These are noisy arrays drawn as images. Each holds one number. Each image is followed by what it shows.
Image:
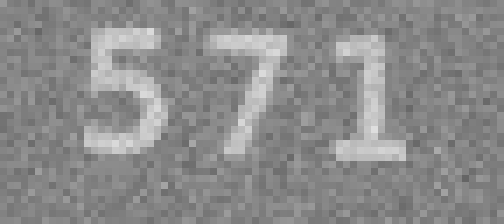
571
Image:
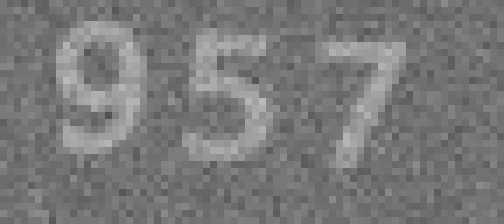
957
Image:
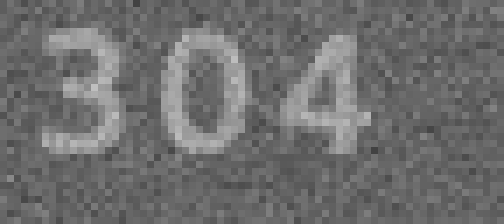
304
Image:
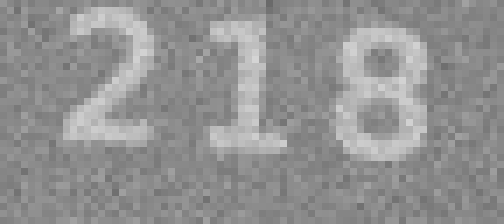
218
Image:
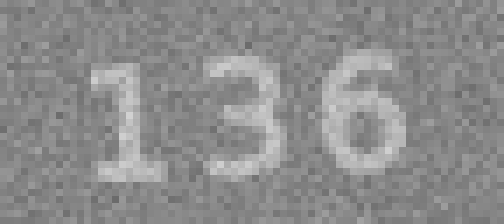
136
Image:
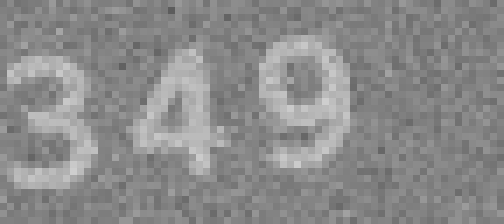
349
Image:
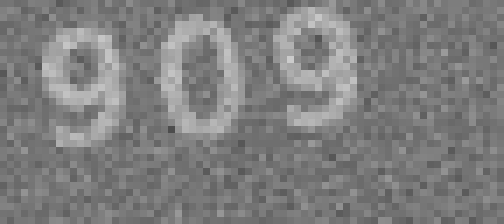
909
